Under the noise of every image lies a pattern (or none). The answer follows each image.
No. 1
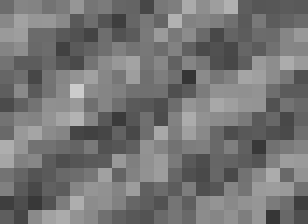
diagonal stripes
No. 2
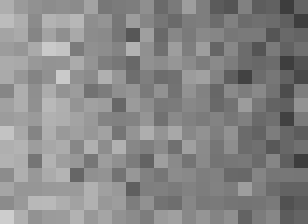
a smooth slope
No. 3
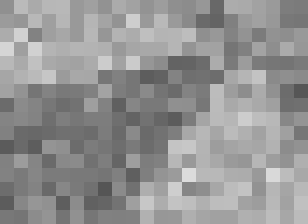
spokes from one point
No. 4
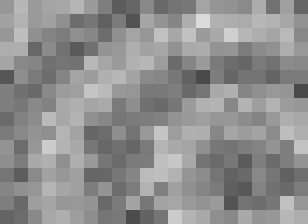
rings round one point
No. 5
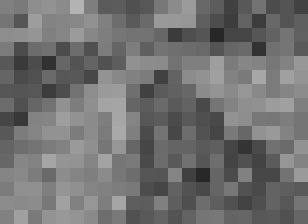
spokes from one point
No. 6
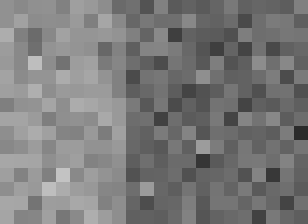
a sharp edge
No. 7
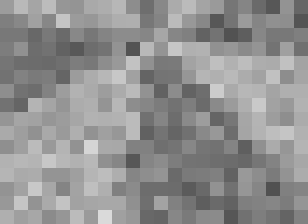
spokes from one point
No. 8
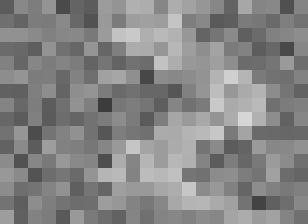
a wavy band
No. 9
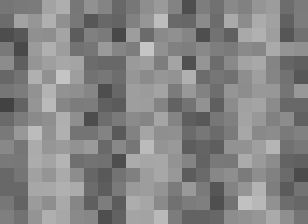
vertical stripes
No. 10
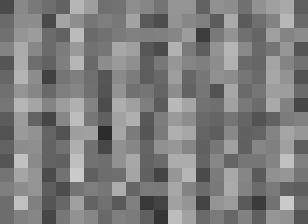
vertical stripes
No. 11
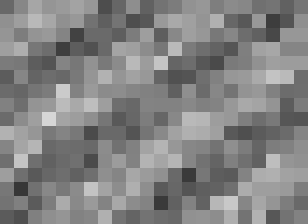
diagonal stripes
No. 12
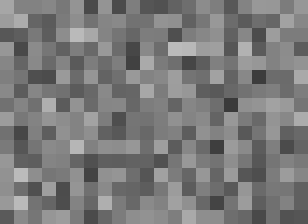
only noise
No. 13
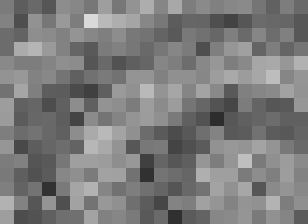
rings round one point
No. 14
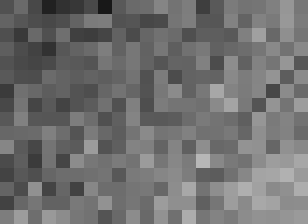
a smooth slope
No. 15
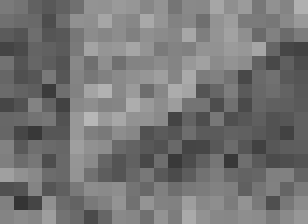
spokes from one point
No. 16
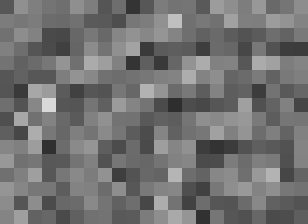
rings round one point
